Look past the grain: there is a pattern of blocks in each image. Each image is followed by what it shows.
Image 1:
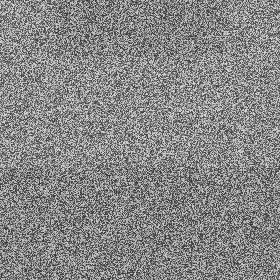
left and right mirror each other
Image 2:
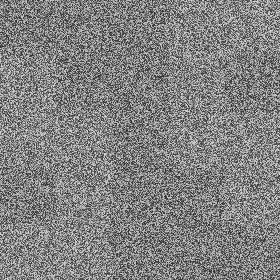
the same after a half turn
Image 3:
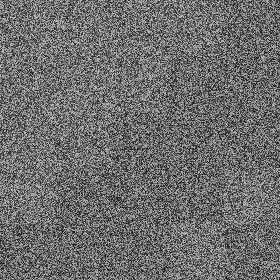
mirrored about the diagonal from the top left
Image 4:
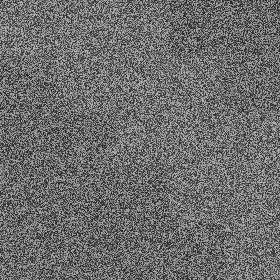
mirrored about the diagonal from the bottom left
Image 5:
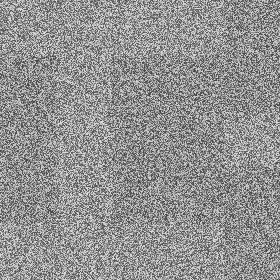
top and bottom mirror each other
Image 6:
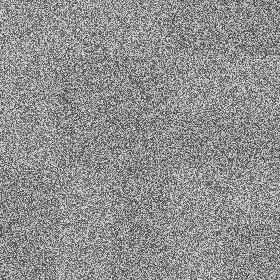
mirrored about the diagonal from the top left
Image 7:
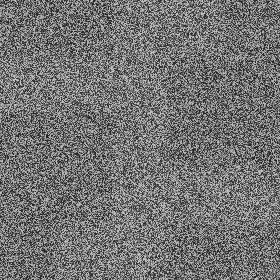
the same after a half turn
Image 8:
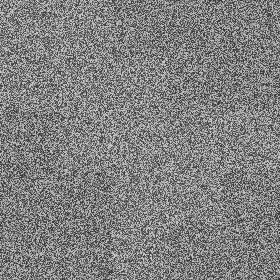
mirrored about the diagonal from the top left
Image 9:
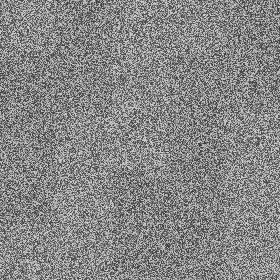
no symmetry
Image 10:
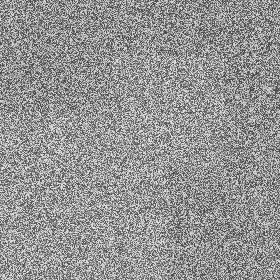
mirrored about the diagonal from the bottom left
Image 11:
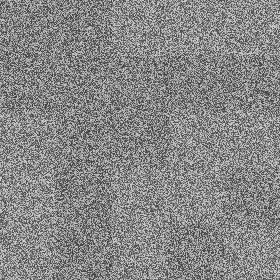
mirrored about the diagonal from the top left
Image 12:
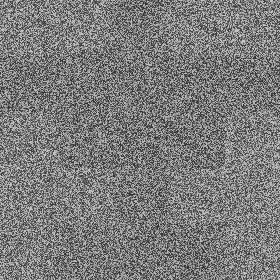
left and right mirror each other
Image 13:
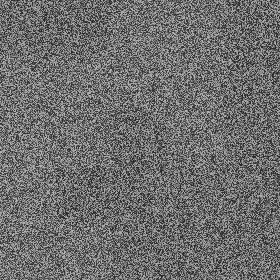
no symmetry
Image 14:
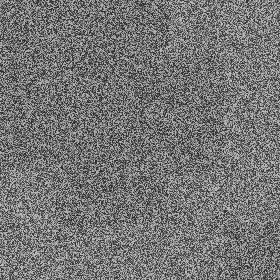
mirrored about the diagonal from the top left
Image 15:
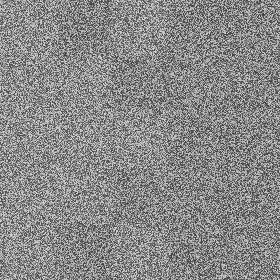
top and bottom mirror each other
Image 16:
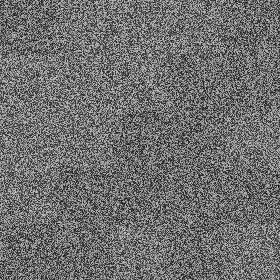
mirrored about the diagonal from the top left
